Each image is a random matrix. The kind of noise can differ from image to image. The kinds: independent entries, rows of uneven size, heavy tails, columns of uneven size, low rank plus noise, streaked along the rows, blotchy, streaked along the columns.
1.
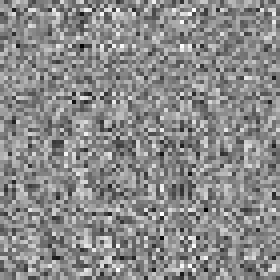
low rank plus noise
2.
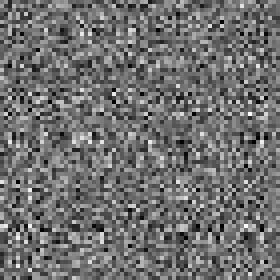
low rank plus noise
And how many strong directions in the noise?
three or four
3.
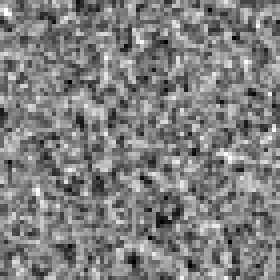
blotchy
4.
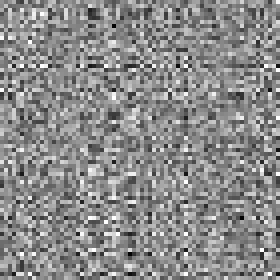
low rank plus noise
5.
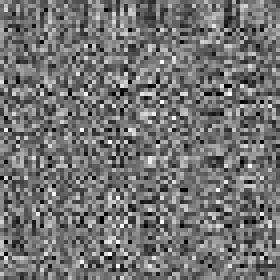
low rank plus noise
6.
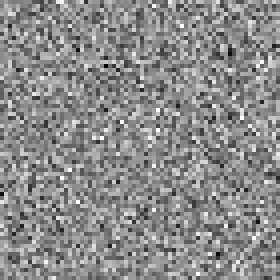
independent entries
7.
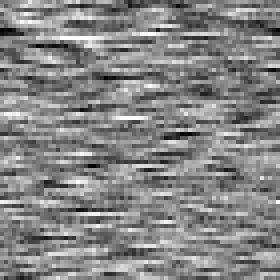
streaked along the rows
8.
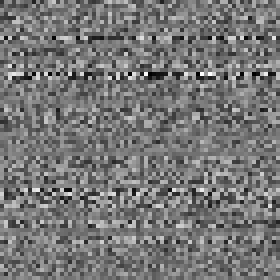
rows of uneven size
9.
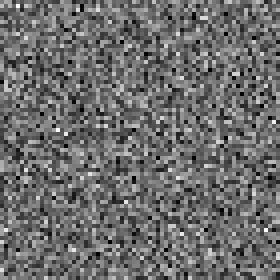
independent entries
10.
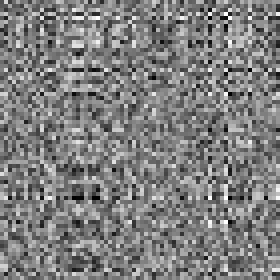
low rank plus noise
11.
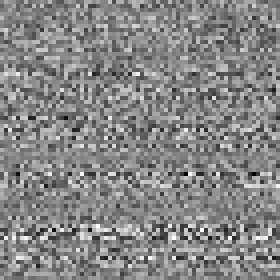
rows of uneven size
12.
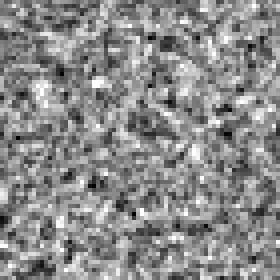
blotchy
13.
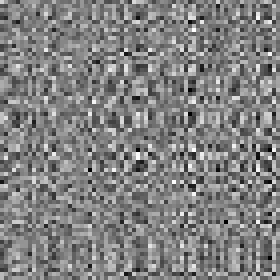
low rank plus noise
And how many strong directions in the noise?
one
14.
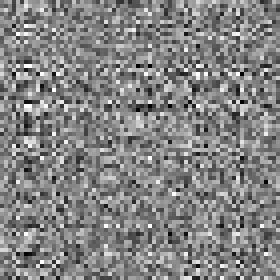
low rank plus noise
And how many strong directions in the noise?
two
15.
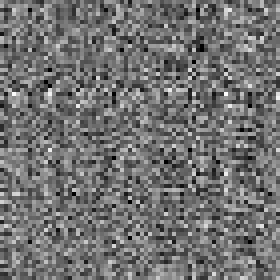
low rank plus noise
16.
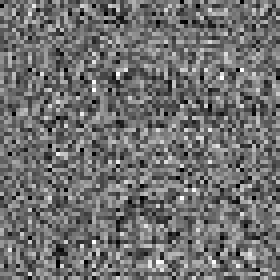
low rank plus noise
